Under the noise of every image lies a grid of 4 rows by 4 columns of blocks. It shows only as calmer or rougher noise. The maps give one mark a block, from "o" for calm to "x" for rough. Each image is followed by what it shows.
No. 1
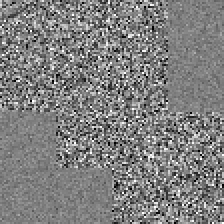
x x x o
x x x o
o x x x
o o x x
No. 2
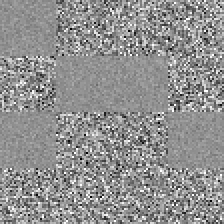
o x x x
x o o x
o x x o
x x x x
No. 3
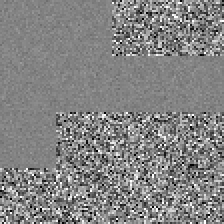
o o x x
o o o o
o x x x
x x x x
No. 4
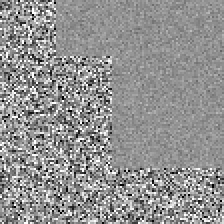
x o o o
x x o o
x x o o
x x x x
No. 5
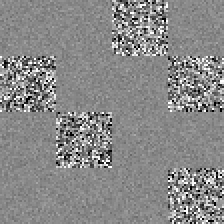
o o x o
x o o x
o x o o
o o o x
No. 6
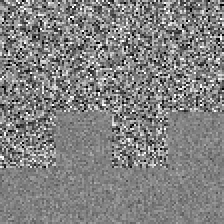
x x x x
x x x x
x o x o
o o o o
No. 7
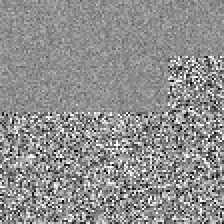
o o o o
o o o x
x x x x
x x x x
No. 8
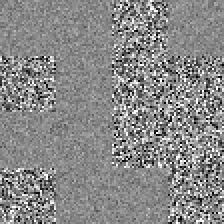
o o x o
x o x x
o o x x
x o o x
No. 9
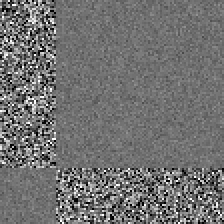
x o o o
x o o o
x o o o
o x x x
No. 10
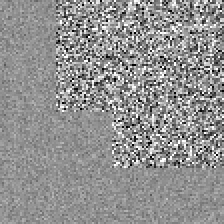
o x x x
o x x x
o o x x
o o o o
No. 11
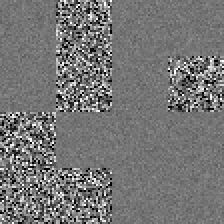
o x o o
o x o x
x o o o
x x o o
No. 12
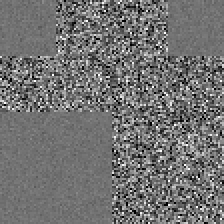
o x x o
x x x x
o o x x
o o x x
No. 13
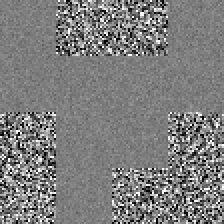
o x x o
o o o o
x o o x
x o x x
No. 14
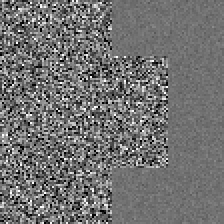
x x o o
x x x o
x x x o
x x o o
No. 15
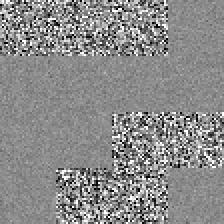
x x x o
o o o o
o o x x
o x x o
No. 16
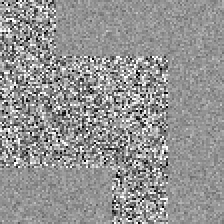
x o o o
x x x o
x x x o
o o x o
